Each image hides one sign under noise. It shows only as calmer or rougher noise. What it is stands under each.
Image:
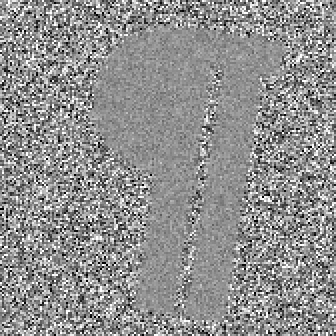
calm pilcrow
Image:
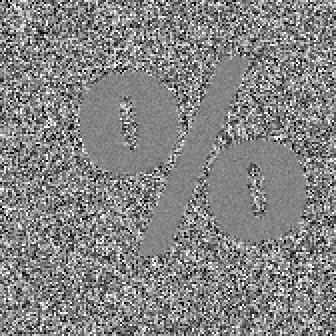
calm percent sign
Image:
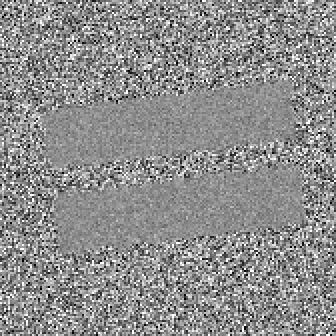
calm equals sign
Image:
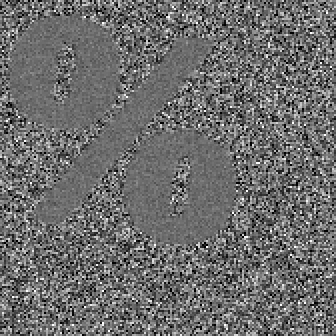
calm percent sign
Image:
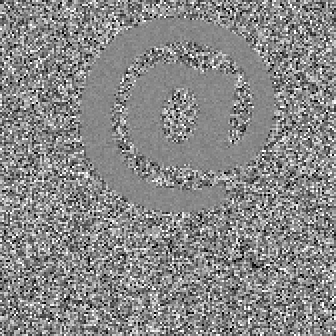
calm at sign
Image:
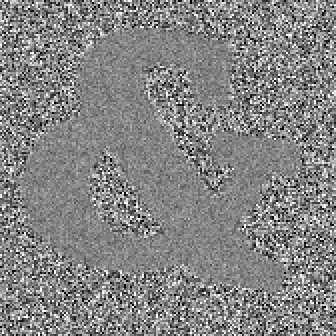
calm ampersand
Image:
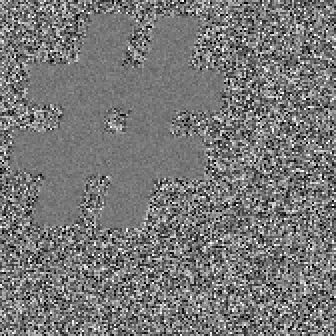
calm hash sign
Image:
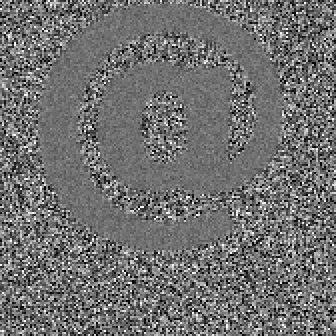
calm at sign
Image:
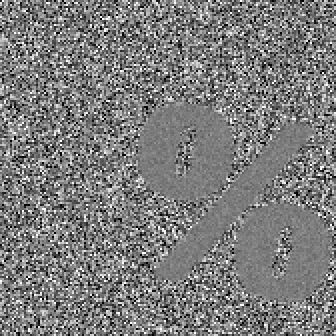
calm percent sign
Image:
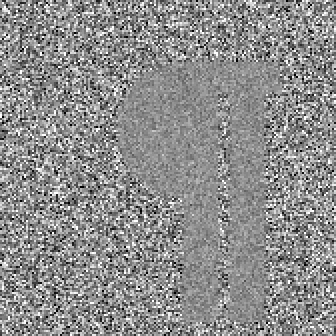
calm pilcrow
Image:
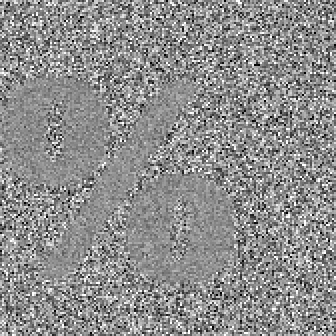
calm percent sign
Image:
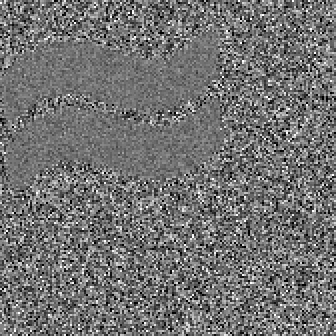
calm approximately sign
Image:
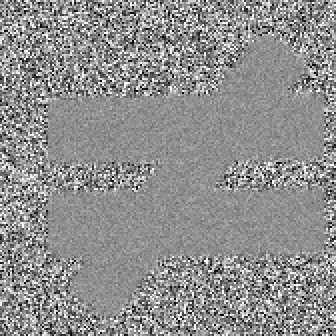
calm not-equal sign
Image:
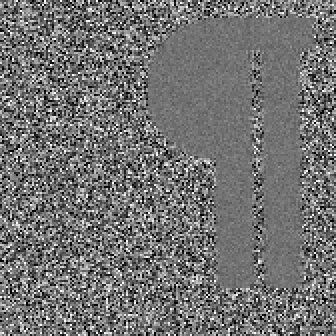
calm pilcrow
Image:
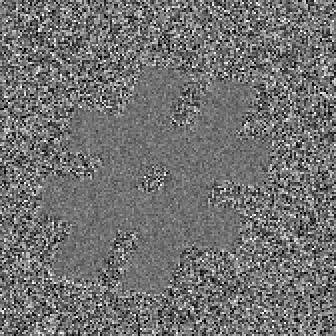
calm hash sign
